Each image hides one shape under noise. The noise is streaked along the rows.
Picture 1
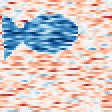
fish
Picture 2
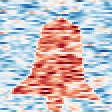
bell
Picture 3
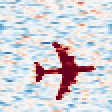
airplane
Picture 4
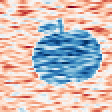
apple
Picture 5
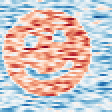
smiling face
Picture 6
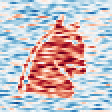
chess knight
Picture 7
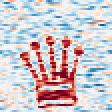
chess queen
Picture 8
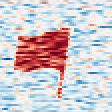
flag
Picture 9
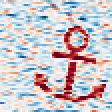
anchor
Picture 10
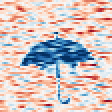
umbrella
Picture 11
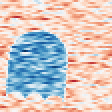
ghost
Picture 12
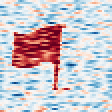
flag
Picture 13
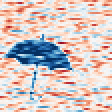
umbrella
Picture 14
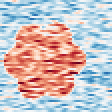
flower
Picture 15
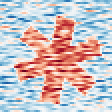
asterisk
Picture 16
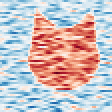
cat's head
